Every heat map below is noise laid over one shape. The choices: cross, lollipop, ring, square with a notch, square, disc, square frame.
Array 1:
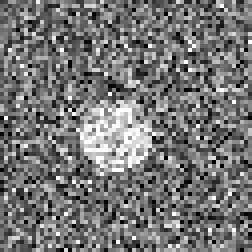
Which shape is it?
disc
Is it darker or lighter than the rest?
lighter
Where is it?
centre
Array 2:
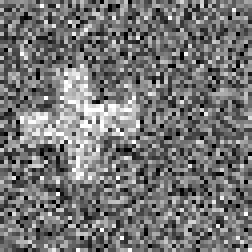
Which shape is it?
cross
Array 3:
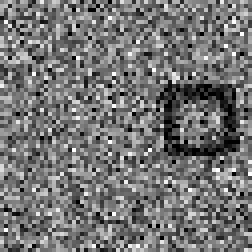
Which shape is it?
square frame
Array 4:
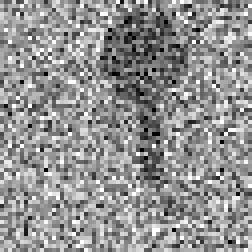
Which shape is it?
lollipop
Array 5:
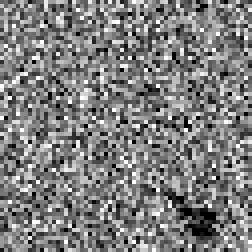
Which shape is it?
lollipop
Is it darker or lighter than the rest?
darker
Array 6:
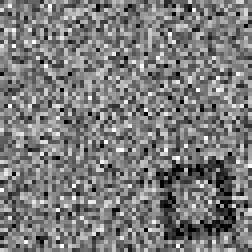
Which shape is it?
square frame
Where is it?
bottom right
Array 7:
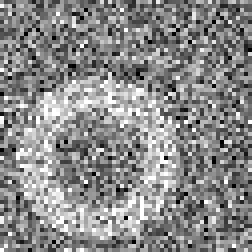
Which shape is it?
ring
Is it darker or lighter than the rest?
lighter
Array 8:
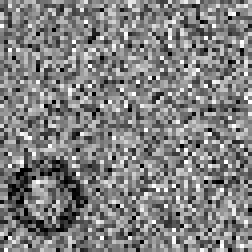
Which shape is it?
ring
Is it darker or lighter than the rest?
darker
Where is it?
bottom left
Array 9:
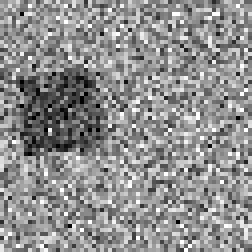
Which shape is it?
square
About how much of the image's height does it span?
a third
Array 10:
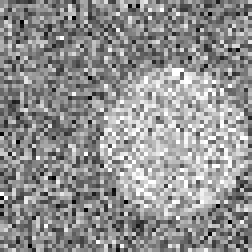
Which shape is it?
disc
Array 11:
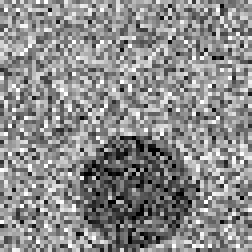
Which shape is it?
disc
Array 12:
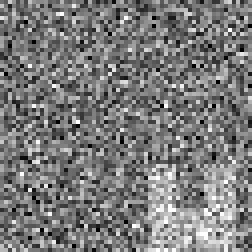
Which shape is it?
square with a notch
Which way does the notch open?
up
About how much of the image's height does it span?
a third
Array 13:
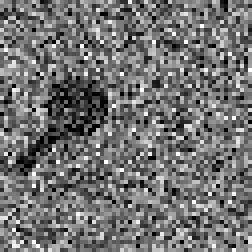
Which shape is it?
lollipop
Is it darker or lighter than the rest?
darker
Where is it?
middle left
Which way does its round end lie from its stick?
up and right
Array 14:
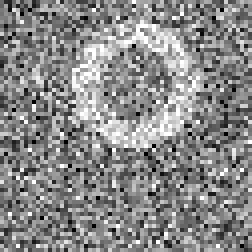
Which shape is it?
ring
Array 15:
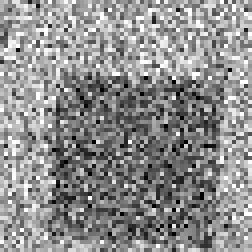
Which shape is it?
square
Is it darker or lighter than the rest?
darker
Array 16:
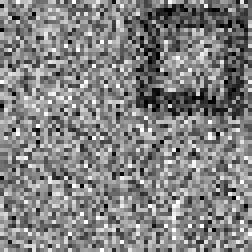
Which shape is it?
square frame
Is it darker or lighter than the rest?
darker
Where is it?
top right
